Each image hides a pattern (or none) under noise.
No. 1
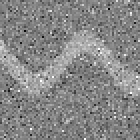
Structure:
a wavy band
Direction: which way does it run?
left to right
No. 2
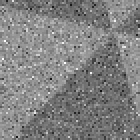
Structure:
spokes from one point
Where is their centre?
top right
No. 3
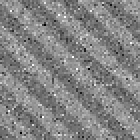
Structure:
diagonal stripes
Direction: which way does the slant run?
top left to bottom right
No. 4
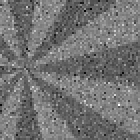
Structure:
spokes from one point
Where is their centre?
middle left
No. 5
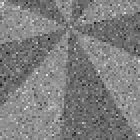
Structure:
spokes from one point
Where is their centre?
top middle
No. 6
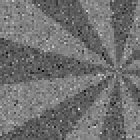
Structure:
spokes from one point
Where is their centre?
middle right
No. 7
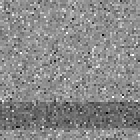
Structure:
one horizontal stripe
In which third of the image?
bottom
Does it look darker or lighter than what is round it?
darker
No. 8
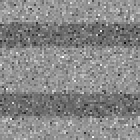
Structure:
horizontal stripes
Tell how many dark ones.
2
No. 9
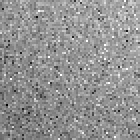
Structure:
a smooth slope
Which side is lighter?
top right
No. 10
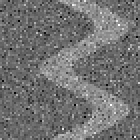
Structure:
a wavy band
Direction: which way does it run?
top to bottom
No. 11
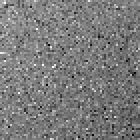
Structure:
a smooth slope
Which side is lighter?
top left
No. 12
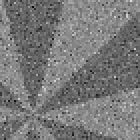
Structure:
spokes from one point
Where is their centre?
bottom left
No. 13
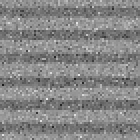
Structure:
horizontal stripes
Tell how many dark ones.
6
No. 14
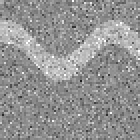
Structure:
a wavy band
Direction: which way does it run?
left to right
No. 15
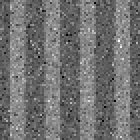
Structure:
vertical stripes
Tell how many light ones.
4
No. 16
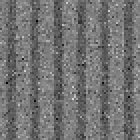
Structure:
vertical stripes
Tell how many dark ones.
6
